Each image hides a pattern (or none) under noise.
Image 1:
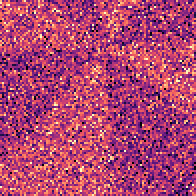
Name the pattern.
spokes from one point
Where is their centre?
top middle
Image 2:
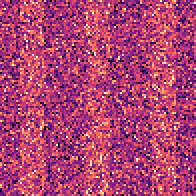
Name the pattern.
vertical stripes
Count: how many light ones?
3
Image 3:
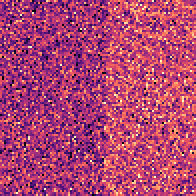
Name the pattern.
a sharp edge
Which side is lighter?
right
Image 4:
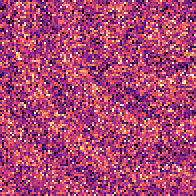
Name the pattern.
rings round one point
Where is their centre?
top right
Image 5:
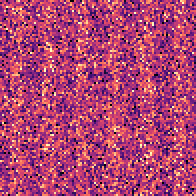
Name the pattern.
vertical stripes
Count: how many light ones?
6
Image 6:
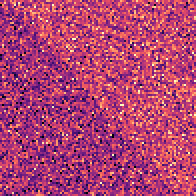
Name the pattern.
a sharp edge
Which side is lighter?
top right
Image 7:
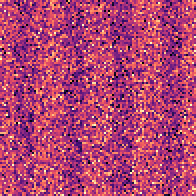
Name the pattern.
vertical stripes
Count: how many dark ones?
4
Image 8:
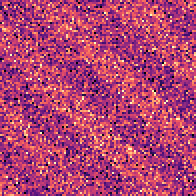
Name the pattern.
diagonal stripes
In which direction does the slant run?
top left to bottom right
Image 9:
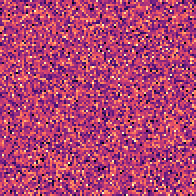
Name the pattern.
only noise
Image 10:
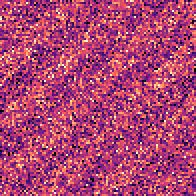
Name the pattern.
diagonal stripes
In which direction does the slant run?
bottom left to top right
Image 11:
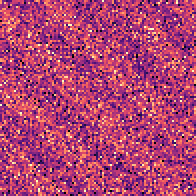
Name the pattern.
diagonal stripes
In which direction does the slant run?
top left to bottom right
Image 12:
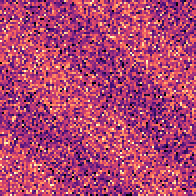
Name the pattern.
diagonal stripes
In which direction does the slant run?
top left to bottom right
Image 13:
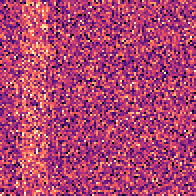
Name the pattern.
one vertical stripe
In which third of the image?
left
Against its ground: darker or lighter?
lighter
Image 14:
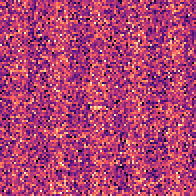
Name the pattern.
vertical stripes
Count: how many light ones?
5
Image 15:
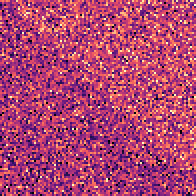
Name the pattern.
a sharp edge
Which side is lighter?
top right
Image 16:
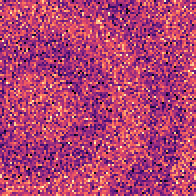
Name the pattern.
rings round one point
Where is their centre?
middle left
